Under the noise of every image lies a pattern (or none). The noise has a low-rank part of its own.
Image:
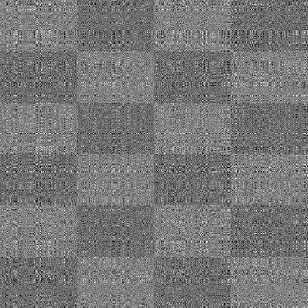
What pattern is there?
a checkerboard
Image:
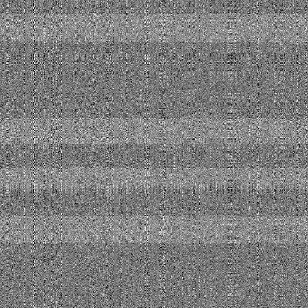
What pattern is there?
bands of rows
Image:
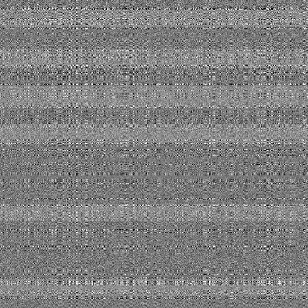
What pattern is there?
bands of rows
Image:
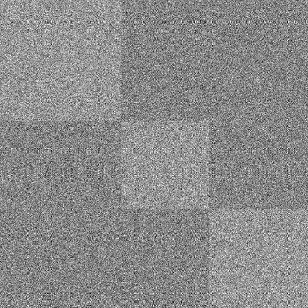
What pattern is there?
blocks along the diagonal
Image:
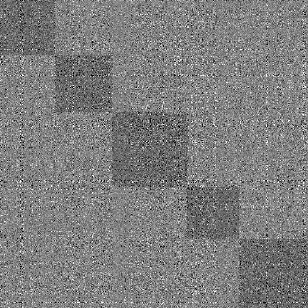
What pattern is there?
blocks along the diagonal
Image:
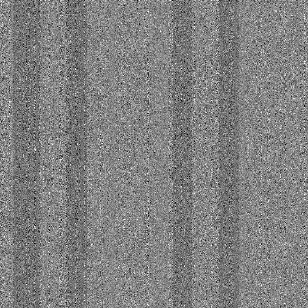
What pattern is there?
bands of columns
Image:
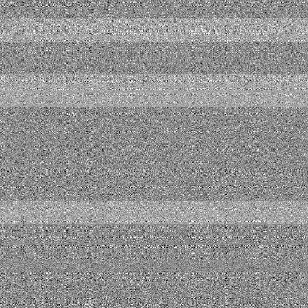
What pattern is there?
bands of rows
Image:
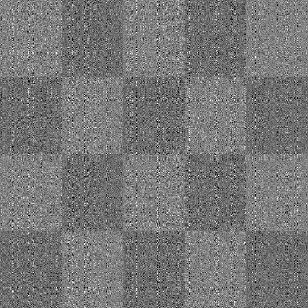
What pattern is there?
a checkerboard
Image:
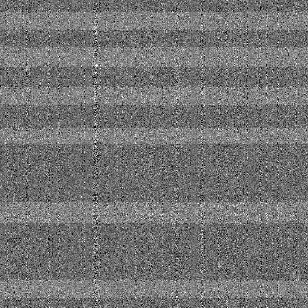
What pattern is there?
bands of rows
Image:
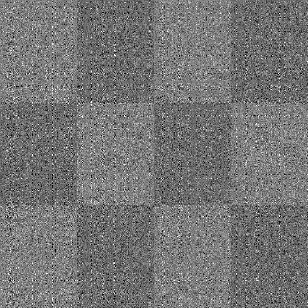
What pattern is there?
a checkerboard
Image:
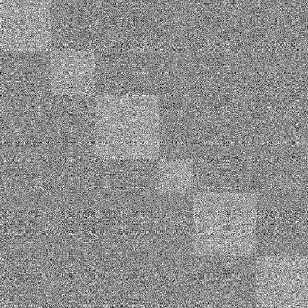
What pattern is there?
blocks along the diagonal
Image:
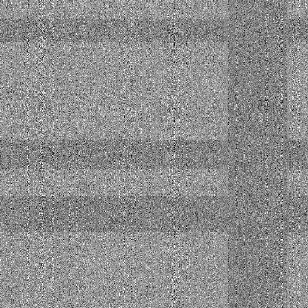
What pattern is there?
bands of rows crossing bands of columns
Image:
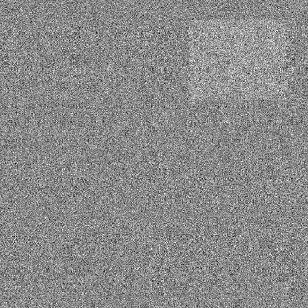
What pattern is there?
one block
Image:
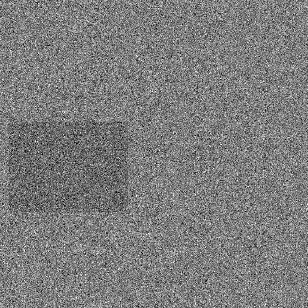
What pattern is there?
one block
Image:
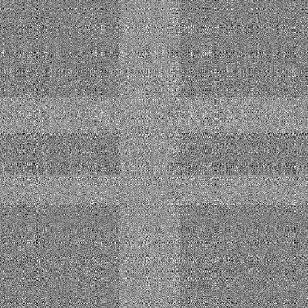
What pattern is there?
bands of rows crossing bands of columns
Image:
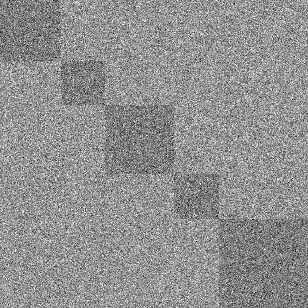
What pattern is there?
blocks along the diagonal
